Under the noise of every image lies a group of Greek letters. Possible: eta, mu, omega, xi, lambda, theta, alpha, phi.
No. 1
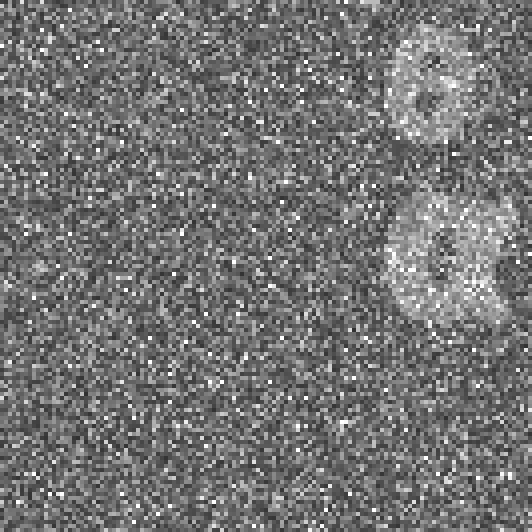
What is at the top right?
theta
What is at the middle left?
nothing
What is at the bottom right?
nothing
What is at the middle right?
alpha
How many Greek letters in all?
2
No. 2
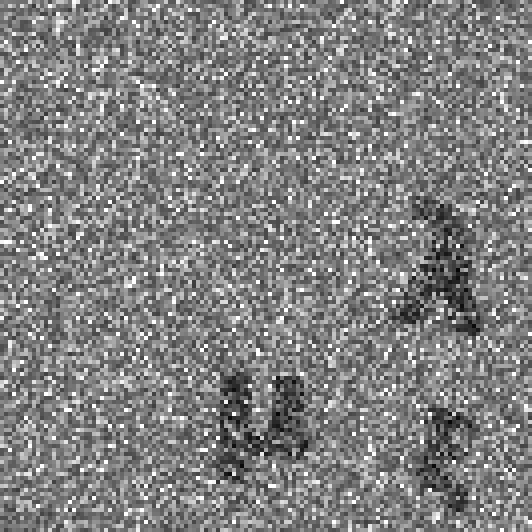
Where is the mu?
bottom middle
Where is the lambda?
middle right
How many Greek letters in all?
3
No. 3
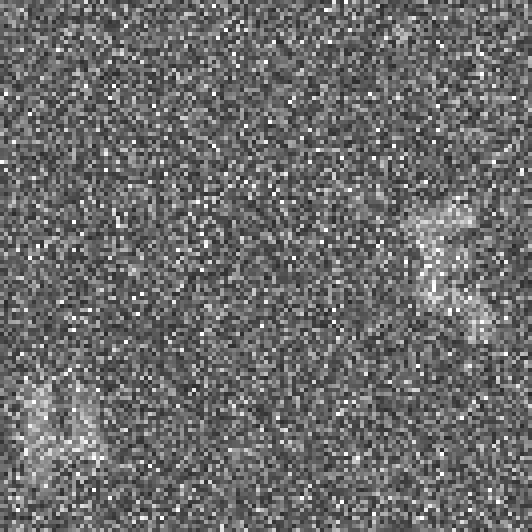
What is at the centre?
nothing
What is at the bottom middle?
nothing
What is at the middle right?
xi
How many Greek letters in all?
2
